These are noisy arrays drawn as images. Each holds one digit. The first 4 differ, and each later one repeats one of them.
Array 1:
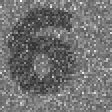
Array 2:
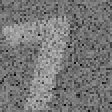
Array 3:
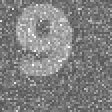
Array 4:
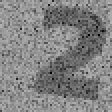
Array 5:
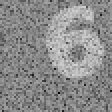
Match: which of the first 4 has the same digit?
1
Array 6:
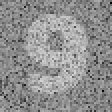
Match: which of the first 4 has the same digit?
3
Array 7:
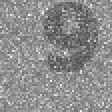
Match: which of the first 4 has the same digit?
3
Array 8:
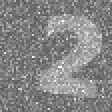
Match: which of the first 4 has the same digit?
4
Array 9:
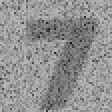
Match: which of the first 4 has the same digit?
2
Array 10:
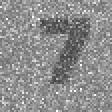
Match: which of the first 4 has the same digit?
2
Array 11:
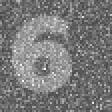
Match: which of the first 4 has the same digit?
1
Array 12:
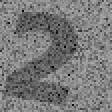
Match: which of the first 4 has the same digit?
4
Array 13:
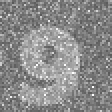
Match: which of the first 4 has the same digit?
3
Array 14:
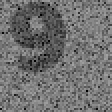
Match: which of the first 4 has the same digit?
3
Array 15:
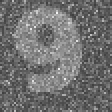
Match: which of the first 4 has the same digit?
3
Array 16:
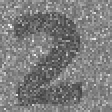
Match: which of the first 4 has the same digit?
4
